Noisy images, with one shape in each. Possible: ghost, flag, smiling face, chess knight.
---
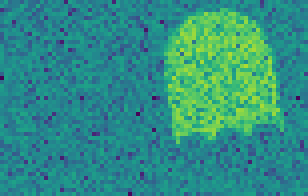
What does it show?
light ghost
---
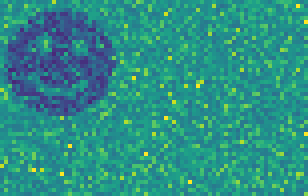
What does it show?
dark smiling face
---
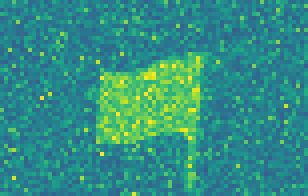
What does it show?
light flag
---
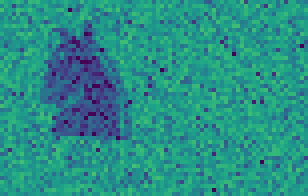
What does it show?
dark chess knight
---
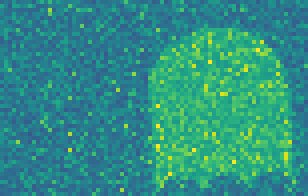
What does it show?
light ghost
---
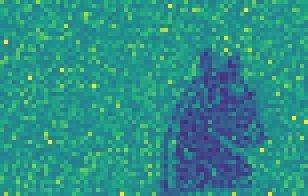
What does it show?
dark chess knight
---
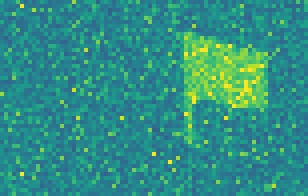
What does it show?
light flag
